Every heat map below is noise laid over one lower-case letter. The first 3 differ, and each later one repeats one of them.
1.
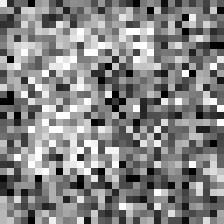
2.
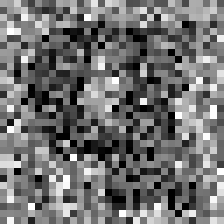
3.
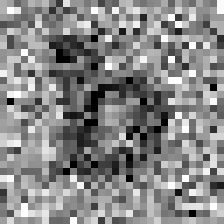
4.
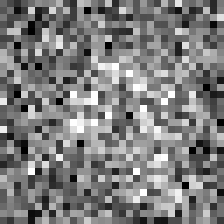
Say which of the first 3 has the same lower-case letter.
2
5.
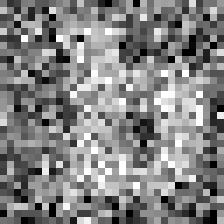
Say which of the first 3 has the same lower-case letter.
3
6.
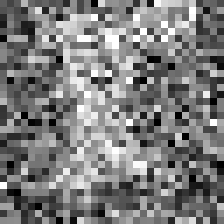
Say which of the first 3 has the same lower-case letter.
1
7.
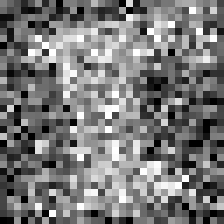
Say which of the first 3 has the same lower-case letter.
1
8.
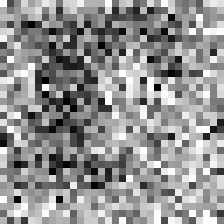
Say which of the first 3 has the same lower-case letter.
1
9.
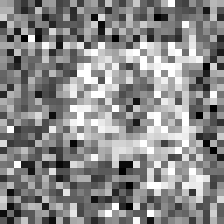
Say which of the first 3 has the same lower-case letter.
2
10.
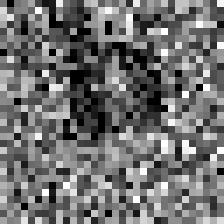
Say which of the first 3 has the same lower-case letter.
3
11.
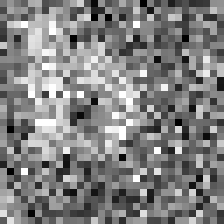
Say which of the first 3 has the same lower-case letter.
3
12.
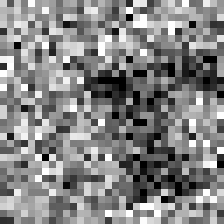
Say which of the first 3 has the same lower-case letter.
1
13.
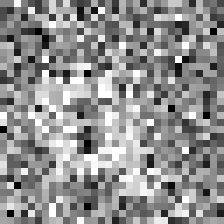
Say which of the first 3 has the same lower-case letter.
2
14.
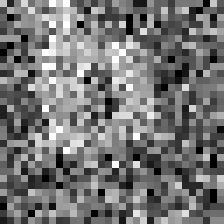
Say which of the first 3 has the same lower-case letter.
3
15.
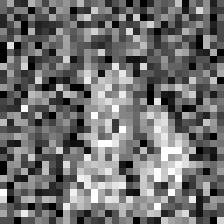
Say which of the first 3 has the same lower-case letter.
3
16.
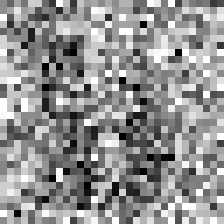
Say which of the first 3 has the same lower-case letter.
3
